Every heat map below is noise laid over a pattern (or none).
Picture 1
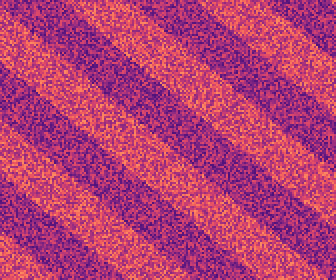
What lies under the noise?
diagonal stripes
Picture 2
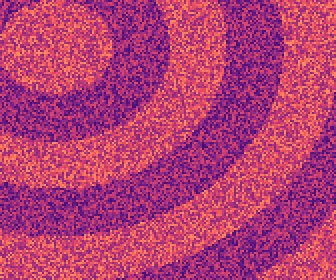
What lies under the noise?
rings round one point
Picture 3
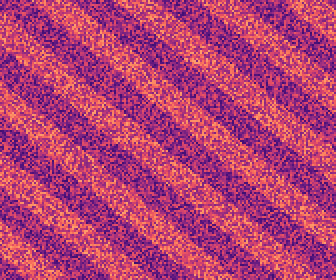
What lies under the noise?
diagonal stripes
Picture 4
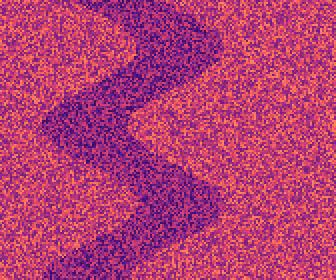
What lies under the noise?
a wavy band
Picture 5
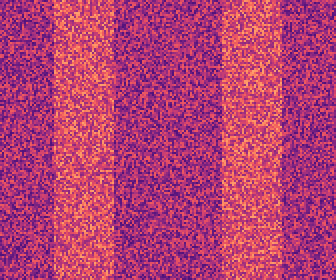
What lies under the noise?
vertical stripes
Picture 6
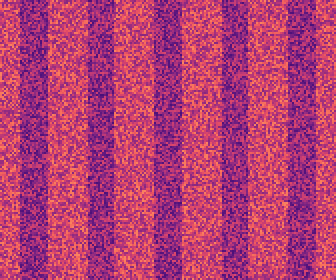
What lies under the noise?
vertical stripes
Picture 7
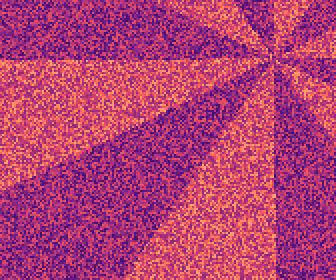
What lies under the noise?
spokes from one point
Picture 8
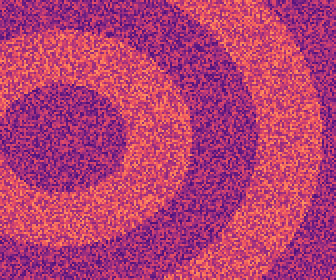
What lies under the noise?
rings round one point
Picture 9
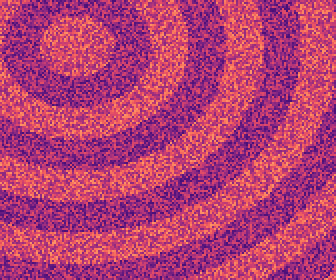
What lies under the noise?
rings round one point
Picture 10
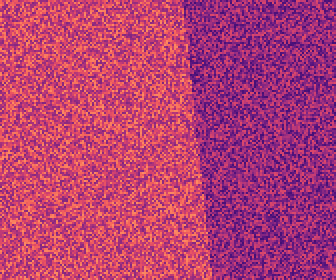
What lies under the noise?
a sharp edge
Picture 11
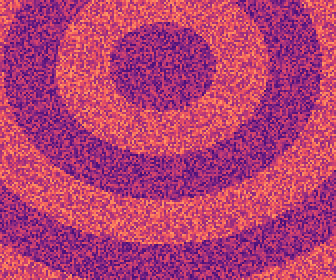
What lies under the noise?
rings round one point
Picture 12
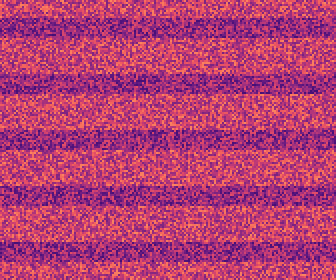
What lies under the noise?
horizontal stripes
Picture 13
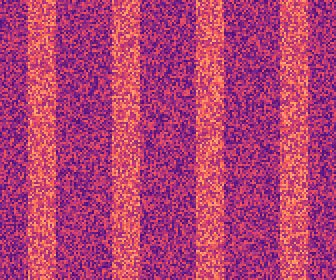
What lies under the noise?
vertical stripes
